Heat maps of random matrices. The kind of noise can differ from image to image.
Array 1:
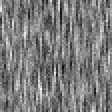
streaked along the columns
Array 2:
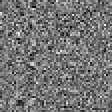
low rank plus noise
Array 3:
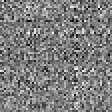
low rank plus noise
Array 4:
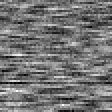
streaked along the rows
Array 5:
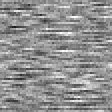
streaked along the rows
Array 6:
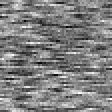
streaked along the rows
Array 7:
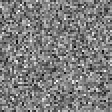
independent entries
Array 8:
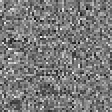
low rank plus noise
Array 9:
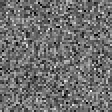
independent entries
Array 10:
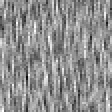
streaked along the columns
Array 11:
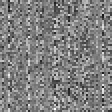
columns of uneven size
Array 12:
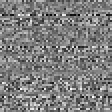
rows of uneven size
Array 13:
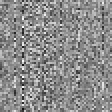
columns of uneven size
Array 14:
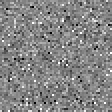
heavy tails
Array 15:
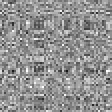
low rank plus noise
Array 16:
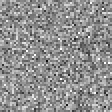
independent entries
